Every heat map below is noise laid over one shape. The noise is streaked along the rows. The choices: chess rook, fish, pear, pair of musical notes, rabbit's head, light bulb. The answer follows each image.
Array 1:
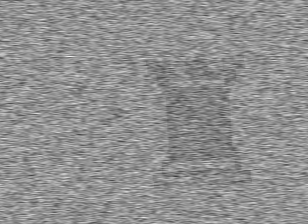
dark chess rook
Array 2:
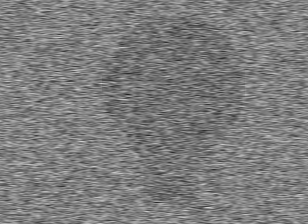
dark light bulb
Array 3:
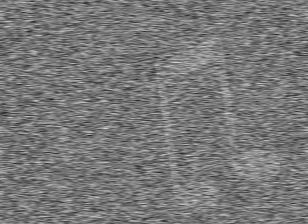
light pair of musical notes
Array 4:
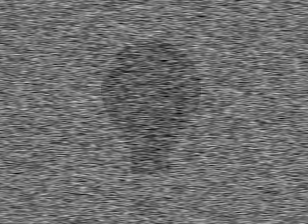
dark light bulb
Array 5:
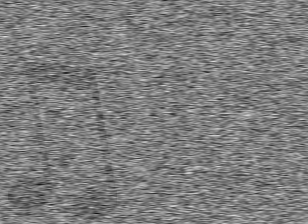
dark pair of musical notes
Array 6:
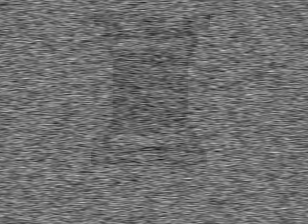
dark chess rook
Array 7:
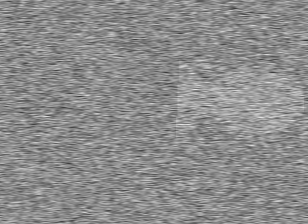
light fish, middle right
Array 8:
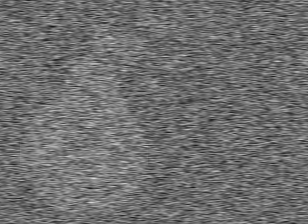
light pear
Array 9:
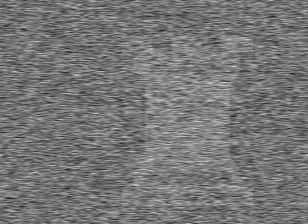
light chess rook
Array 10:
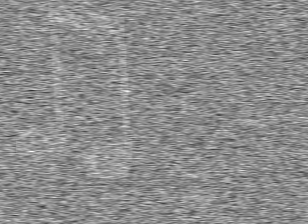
light pair of musical notes
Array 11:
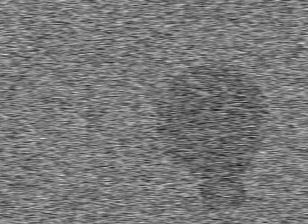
dark light bulb
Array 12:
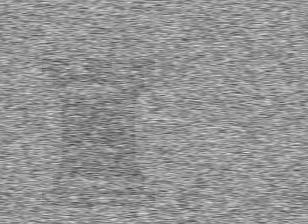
dark chess rook
